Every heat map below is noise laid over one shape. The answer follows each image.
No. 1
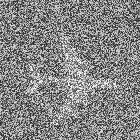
light airplane
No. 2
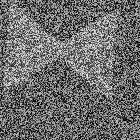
light bow tie
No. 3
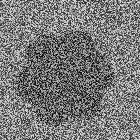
dark flower
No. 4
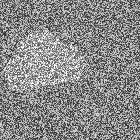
light cloud
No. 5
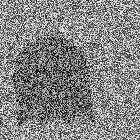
dark ghost
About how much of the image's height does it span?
two thirds
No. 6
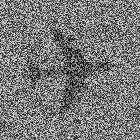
dark airplane
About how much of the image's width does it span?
two thirds
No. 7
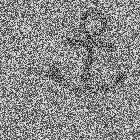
dark anchor
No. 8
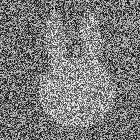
light rabbit's head
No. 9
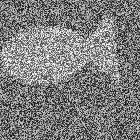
light fish
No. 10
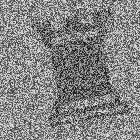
dark chess rook
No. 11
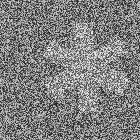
light asterisk
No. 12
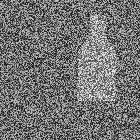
light bottle
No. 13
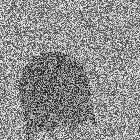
dark ghost
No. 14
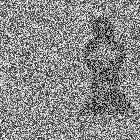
dark chess bishop
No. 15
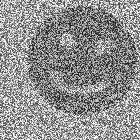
dark smiling face
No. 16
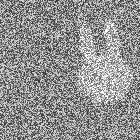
light rabbit's head
